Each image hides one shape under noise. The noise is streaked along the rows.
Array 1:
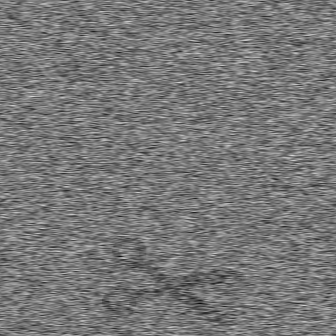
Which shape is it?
pair of scissors
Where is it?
bottom middle
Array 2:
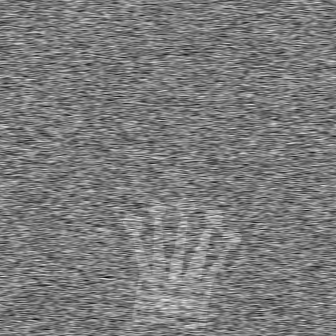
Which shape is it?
chess queen
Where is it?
bottom middle
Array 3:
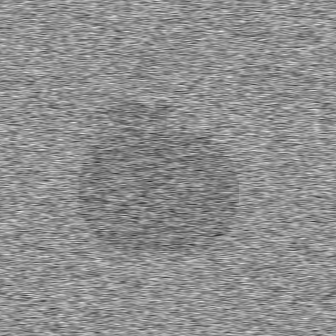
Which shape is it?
apple
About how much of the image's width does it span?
half
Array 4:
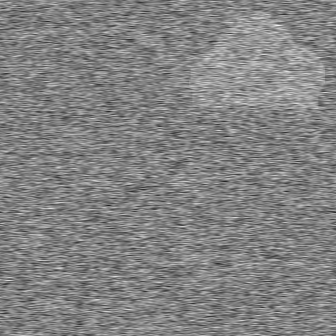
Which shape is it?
cloud
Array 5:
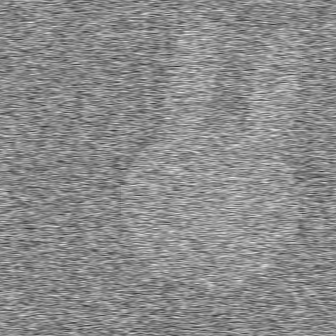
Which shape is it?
rabbit's head
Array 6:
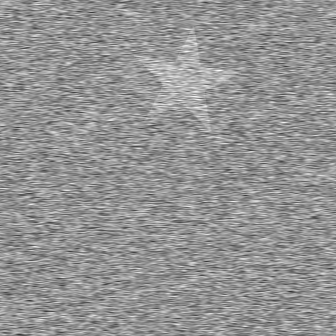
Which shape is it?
star
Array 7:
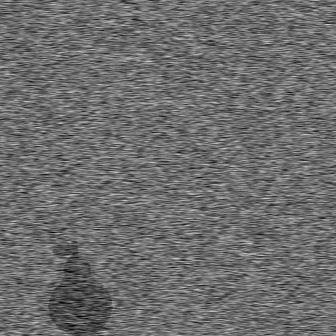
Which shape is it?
pear
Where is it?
bottom left
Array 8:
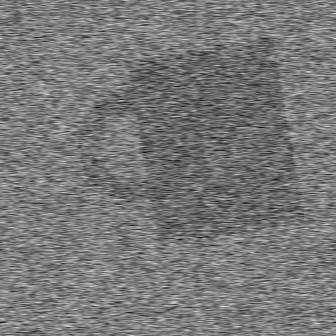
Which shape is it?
cup
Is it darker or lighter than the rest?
darker
